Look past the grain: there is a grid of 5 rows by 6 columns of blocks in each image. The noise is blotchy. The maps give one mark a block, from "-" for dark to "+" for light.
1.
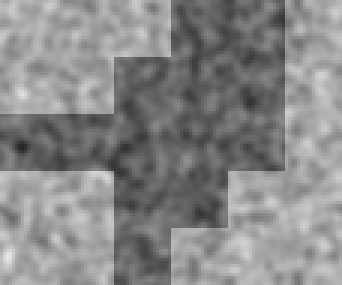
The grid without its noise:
+++--+
++---+
-----+
++--++
++-+++
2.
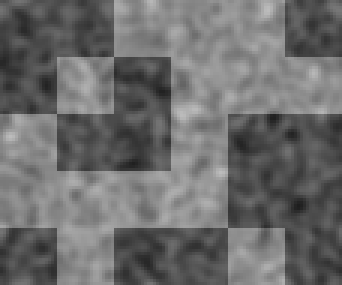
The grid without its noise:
--+++-
-+-+++
+--+--
++++--
-+--+-
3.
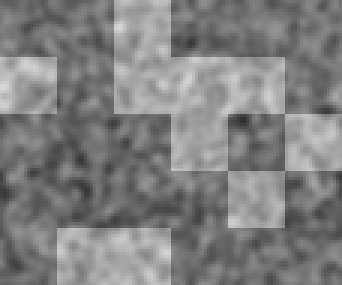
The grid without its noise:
--+---
+-+++-
---+-+
----+-
-++---
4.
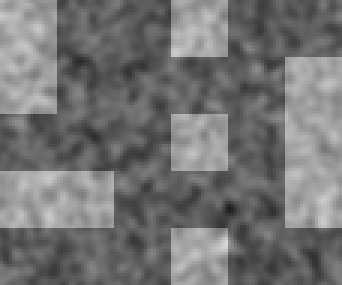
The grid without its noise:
+--+--
+----+
---+-+
++---+
---+--
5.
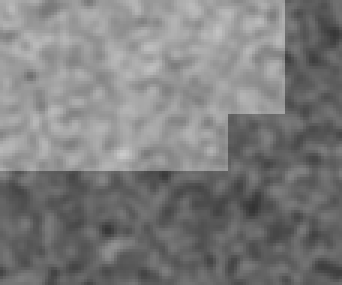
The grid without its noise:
+++++-
+++++-
++++--
------
------
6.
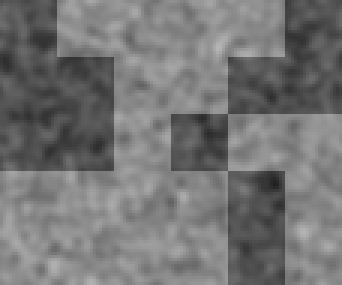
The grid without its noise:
-++++-
--++--
--+-++
++++-+
++++-+
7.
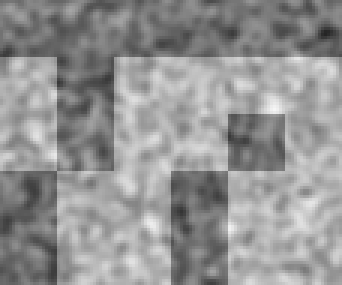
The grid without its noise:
------
+-++++
+-++-+
-++-++
-++-++
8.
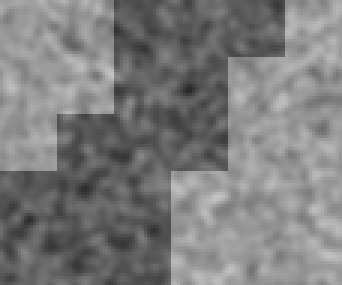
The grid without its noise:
++---+
++--++
+---++
---+++
---+++
